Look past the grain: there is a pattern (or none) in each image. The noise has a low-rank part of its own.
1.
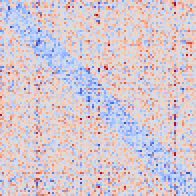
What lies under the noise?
a diagonal band
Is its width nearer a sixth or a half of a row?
a sixth
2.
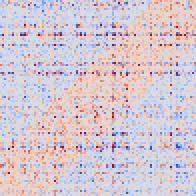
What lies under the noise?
a diagonal band
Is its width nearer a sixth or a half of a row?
a half
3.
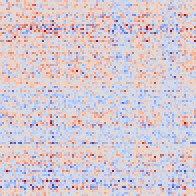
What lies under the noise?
bands of rows crossing bands of columns
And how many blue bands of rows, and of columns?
3 and 2
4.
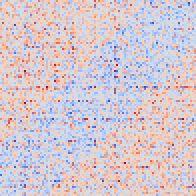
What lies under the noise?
a diagonal band
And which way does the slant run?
bottom left to top right
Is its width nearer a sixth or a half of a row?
a half
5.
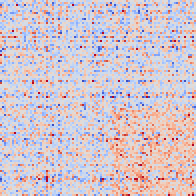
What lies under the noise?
one block
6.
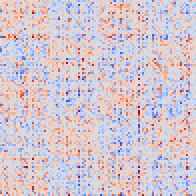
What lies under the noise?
a checkerboard
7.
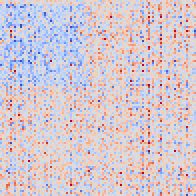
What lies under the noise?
one block
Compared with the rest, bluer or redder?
bluer
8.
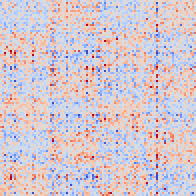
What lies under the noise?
a checkerboard
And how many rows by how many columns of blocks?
6 by 4
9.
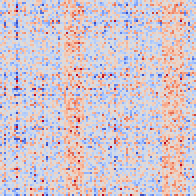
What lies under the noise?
bands of columns
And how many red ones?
2
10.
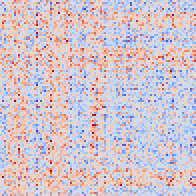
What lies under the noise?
bands of rows crossing bands of columns
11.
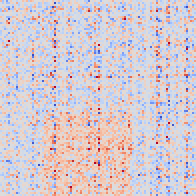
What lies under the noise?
one block
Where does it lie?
bottom middle
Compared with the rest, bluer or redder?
redder
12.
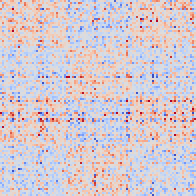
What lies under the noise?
a checkerboard
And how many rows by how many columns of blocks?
4 by 3
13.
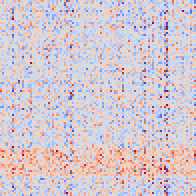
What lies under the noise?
one band of rows
